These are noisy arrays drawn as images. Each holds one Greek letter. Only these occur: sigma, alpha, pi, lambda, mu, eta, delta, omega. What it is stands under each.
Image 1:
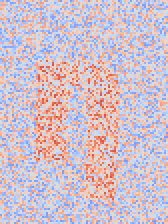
eta
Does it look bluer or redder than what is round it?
redder
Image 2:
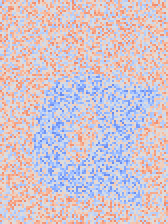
alpha
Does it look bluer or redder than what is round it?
bluer
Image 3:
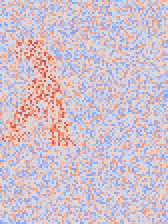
lambda
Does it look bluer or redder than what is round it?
redder
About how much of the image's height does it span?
half
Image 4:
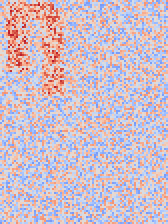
eta
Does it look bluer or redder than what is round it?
redder
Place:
top left
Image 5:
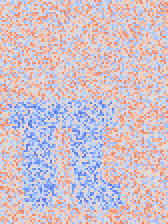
pi
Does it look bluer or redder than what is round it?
bluer
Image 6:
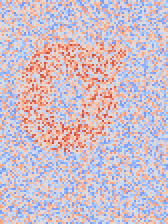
sigma
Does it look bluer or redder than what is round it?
redder
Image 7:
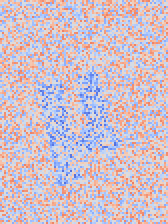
mu
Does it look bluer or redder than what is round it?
bluer
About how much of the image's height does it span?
half
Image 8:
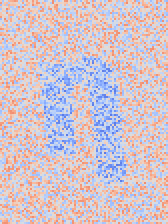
eta
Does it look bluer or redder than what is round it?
bluer
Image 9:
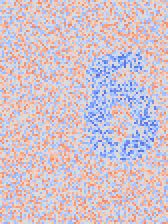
delta
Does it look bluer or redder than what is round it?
bluer
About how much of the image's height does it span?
half
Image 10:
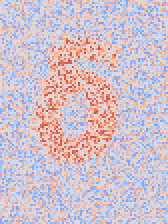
delta
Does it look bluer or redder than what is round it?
redder
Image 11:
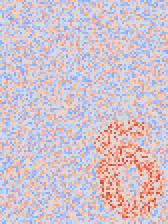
delta
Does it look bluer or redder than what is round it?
redder
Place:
bottom right
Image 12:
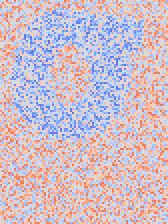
sigma
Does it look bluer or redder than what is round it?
bluer
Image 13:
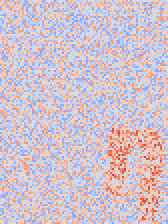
eta
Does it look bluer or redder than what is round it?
redder
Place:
bottom right
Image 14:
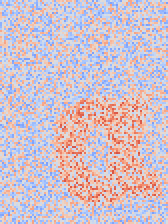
alpha
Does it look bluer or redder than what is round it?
redder
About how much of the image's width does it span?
two thirds
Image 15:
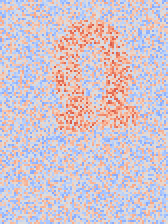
omega
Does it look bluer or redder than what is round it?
redder
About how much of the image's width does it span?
half
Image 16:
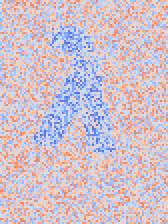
lambda
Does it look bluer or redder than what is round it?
bluer
